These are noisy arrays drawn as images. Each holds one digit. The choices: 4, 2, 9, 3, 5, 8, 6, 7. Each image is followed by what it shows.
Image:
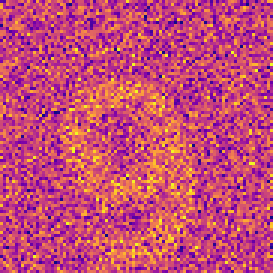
light 9
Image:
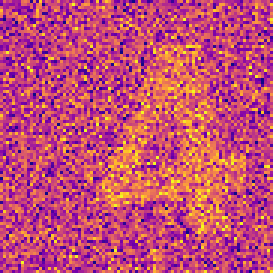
light 4
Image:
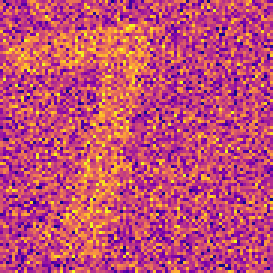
light 7
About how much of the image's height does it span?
nearly all
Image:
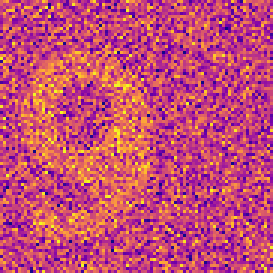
light 9
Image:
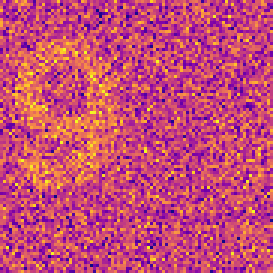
light 9
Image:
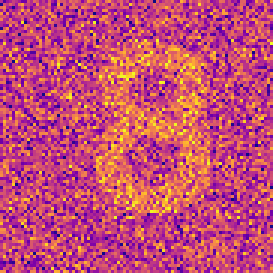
light 8
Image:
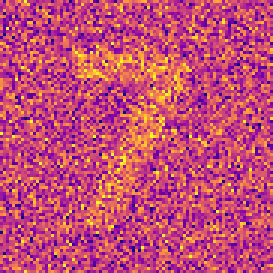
light 7
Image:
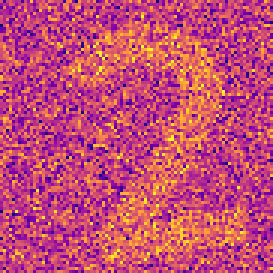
light 2
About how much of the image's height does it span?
nearly all
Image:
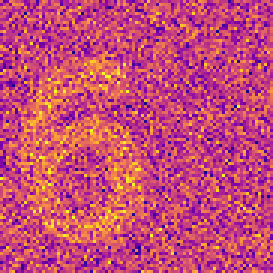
light 6
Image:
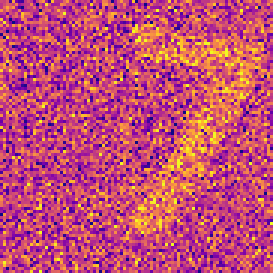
light 7
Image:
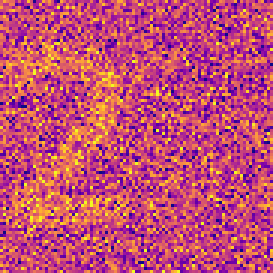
light 2
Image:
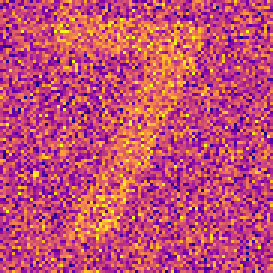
light 7
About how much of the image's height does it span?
nearly all
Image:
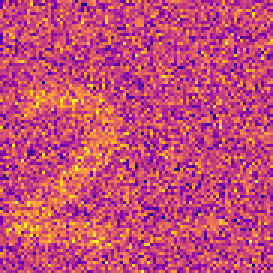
light 2
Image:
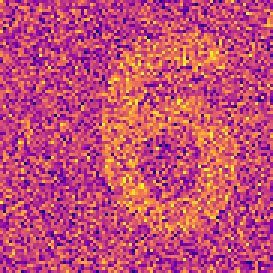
light 6
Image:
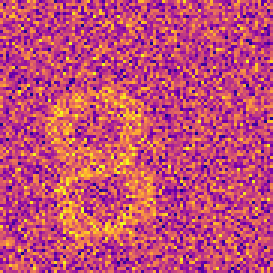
light 8
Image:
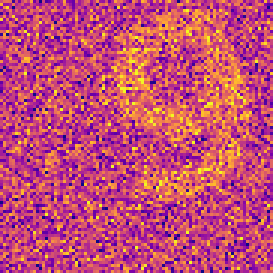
light 9
